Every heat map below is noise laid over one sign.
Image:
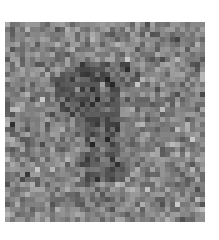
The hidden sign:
pilcrow
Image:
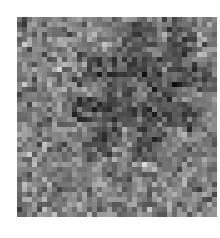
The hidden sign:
hash sign
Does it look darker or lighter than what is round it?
darker
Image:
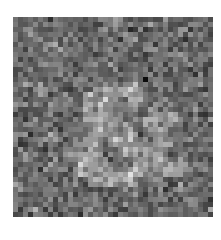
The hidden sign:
ampersand
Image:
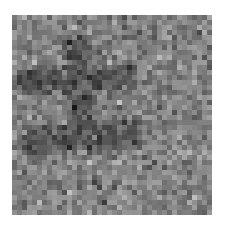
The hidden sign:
plus-minus sign
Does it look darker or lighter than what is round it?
darker
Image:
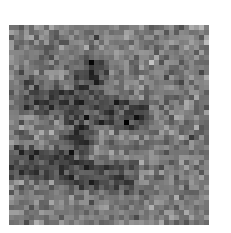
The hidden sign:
plus-minus sign
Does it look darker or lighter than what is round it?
darker
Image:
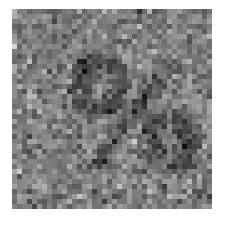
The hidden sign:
percent sign
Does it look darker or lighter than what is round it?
darker
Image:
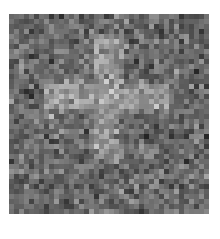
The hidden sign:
plus sign
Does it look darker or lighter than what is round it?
lighter
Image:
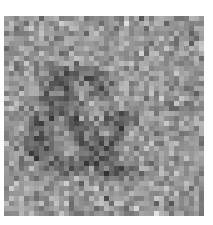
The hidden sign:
ampersand
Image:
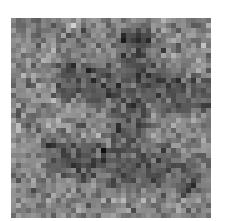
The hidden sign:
plus-minus sign
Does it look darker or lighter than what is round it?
darker
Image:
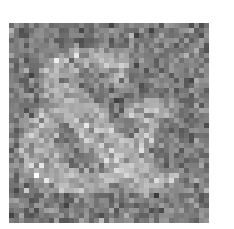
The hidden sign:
ampersand
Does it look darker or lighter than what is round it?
lighter
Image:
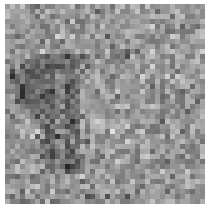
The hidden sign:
pilcrow
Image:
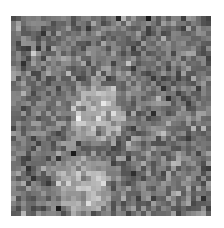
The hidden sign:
colon
